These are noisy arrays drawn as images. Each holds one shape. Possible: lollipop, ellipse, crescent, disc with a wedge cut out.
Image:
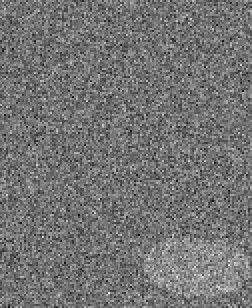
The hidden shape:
ellipse
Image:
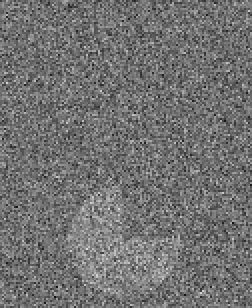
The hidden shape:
disc with a wedge cut out
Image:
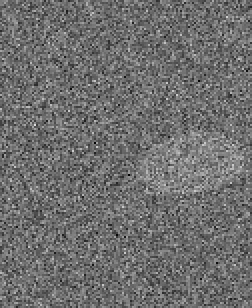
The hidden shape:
ellipse
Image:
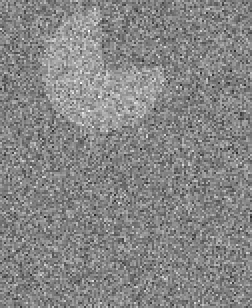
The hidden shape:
disc with a wedge cut out
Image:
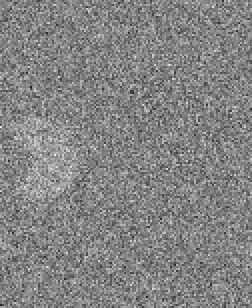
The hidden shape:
disc with a wedge cut out
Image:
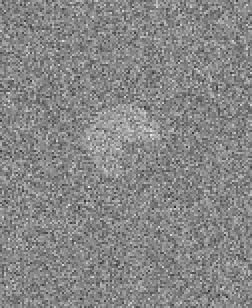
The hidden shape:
disc with a wedge cut out
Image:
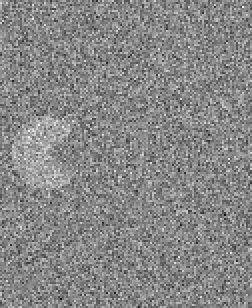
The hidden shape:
disc with a wedge cut out
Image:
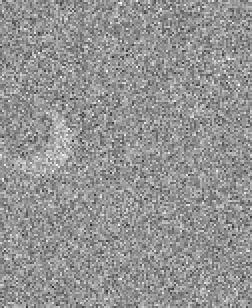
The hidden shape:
crescent
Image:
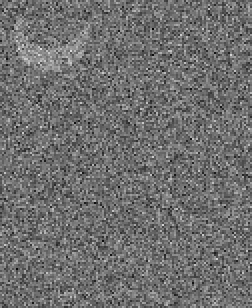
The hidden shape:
crescent
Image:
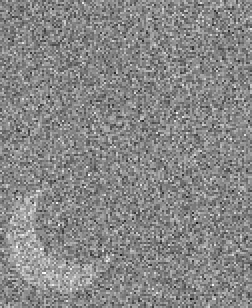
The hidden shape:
crescent
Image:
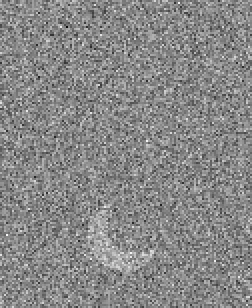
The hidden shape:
crescent
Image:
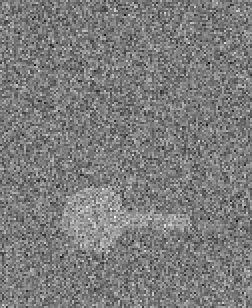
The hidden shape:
lollipop
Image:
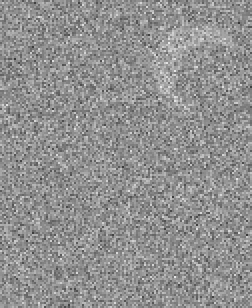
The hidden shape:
crescent
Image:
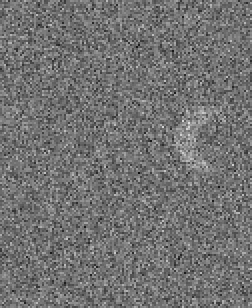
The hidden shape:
crescent
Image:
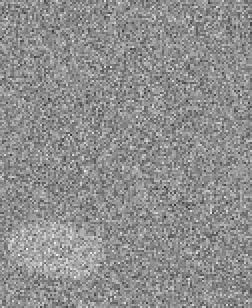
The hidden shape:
ellipse
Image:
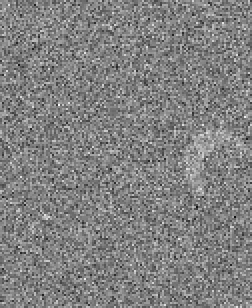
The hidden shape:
crescent
